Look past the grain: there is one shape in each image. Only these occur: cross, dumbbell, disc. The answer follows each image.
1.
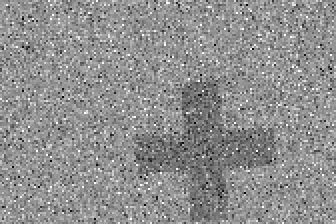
dark cross
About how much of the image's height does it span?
two thirds
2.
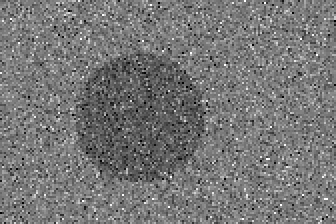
dark disc
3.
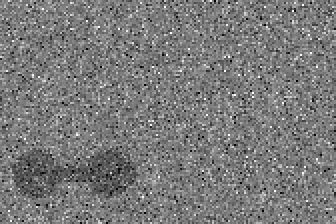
dark dumbbell, bottom left
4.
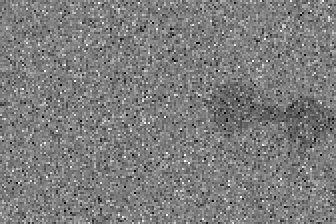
dark dumbbell, middle right
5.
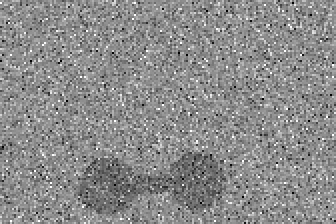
dark dumbbell, bottom middle
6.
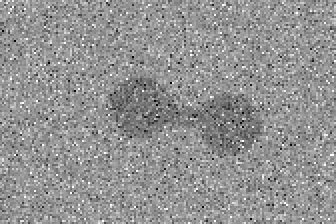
dark dumbbell
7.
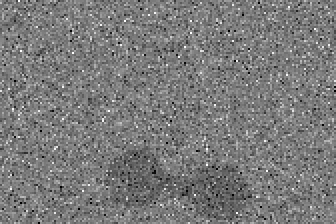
dark dumbbell, bottom middle
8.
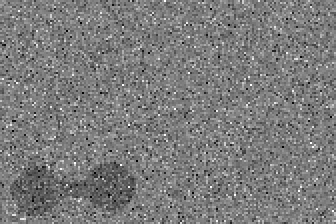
dark dumbbell, bottom left
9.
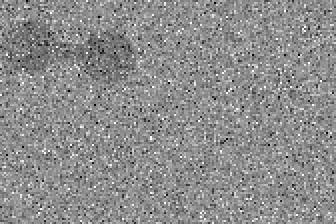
dark dumbbell, top left
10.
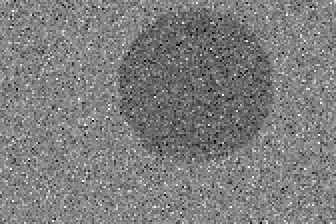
dark disc
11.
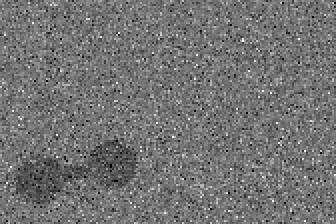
dark dumbbell, bottom left
